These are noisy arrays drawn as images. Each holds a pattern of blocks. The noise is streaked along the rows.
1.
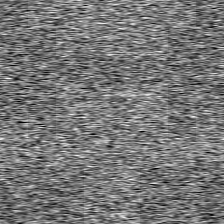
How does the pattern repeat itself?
left and right mirror each other
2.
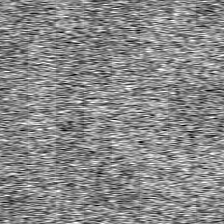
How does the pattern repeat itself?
top and bottom mirror each other
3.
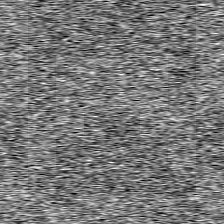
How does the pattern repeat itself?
left and right mirror each other
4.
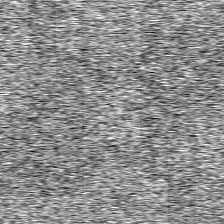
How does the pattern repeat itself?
the same after a half turn
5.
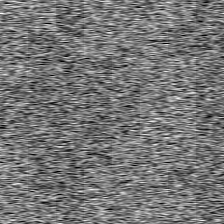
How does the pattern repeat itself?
top and bottom mirror each other
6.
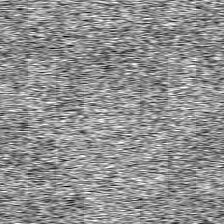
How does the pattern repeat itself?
left and right mirror each other
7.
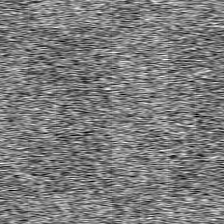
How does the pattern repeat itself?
top and bottom mirror each other
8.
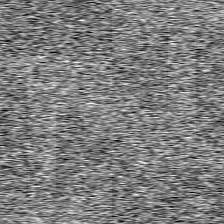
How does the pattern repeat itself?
the same after a half turn
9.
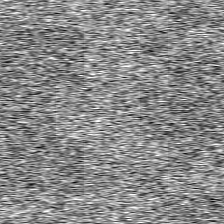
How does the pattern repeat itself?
top and bottom mirror each other
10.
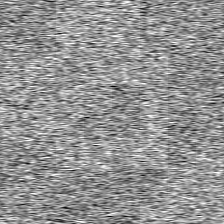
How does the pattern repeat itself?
mirrored about the diagonal from the top left
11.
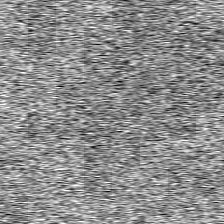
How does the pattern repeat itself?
mirrored about the diagonal from the bottom left
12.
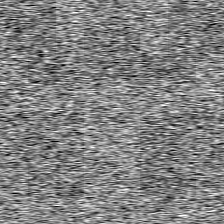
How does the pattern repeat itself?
left and right mirror each other
